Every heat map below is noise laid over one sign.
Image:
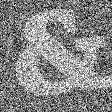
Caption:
light ampersand
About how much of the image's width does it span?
nearly all
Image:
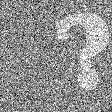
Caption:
light question mark
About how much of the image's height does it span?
two thirds
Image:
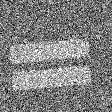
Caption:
light equals sign
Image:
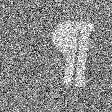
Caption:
light pilcrow
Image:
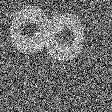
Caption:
light infinity sign
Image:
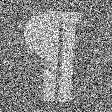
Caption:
light pilcrow
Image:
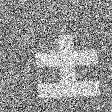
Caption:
light plus-minus sign
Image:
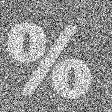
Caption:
light percent sign
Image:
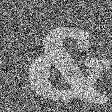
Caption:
light ampersand
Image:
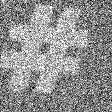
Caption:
light hash sign
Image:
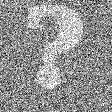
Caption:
light question mark
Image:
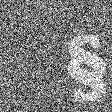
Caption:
light section sign
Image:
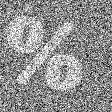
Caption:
light percent sign
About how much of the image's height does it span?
two thirds
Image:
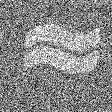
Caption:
light approximately sign
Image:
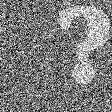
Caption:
light question mark
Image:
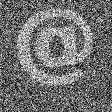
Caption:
light at sign
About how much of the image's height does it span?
two thirds
